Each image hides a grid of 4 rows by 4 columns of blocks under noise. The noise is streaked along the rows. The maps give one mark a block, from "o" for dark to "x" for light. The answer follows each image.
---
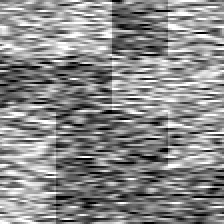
x x o x
o o x x
x o o x
x o o o
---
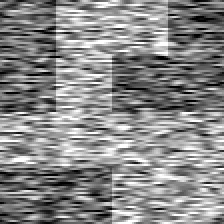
o x x o
o x o o
x x x x
o o x x
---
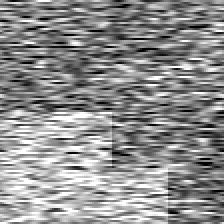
o o o o
o o o o
x x o o
x x x o
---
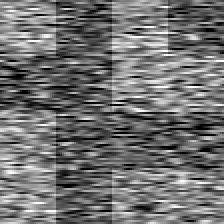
x o x o
o o x x
x o o o
x o x x
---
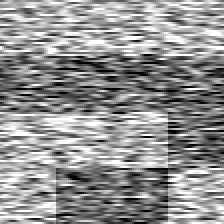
x x x x
o o o o
x x x o
x o o x
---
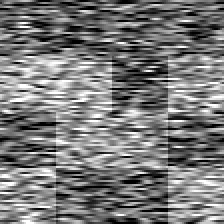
o o o o
x x o x
o x x o
x o o x
